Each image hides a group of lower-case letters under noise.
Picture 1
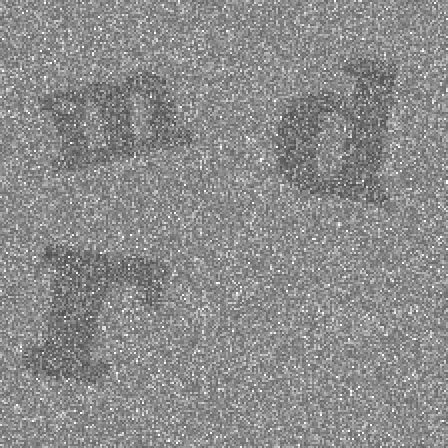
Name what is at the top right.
d
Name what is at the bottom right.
nothing
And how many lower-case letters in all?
3
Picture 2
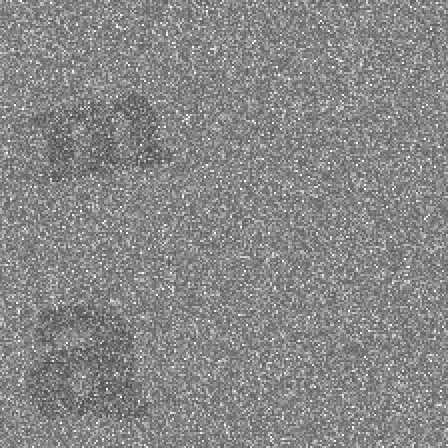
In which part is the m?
top left
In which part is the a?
bottom left
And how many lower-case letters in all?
2
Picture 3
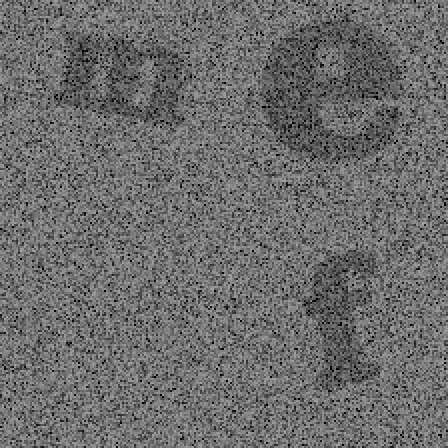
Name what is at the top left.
m
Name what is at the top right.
e
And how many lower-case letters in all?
3
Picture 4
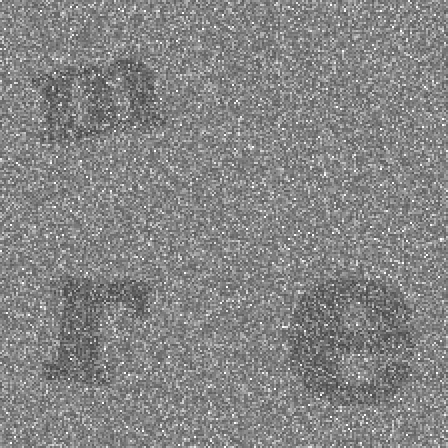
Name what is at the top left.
m
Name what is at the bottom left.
r
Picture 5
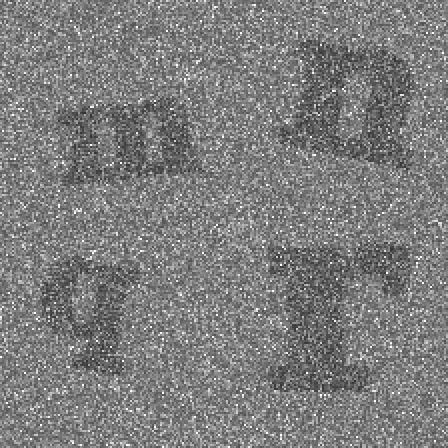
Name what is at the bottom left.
q
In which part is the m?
top left
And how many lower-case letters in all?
4
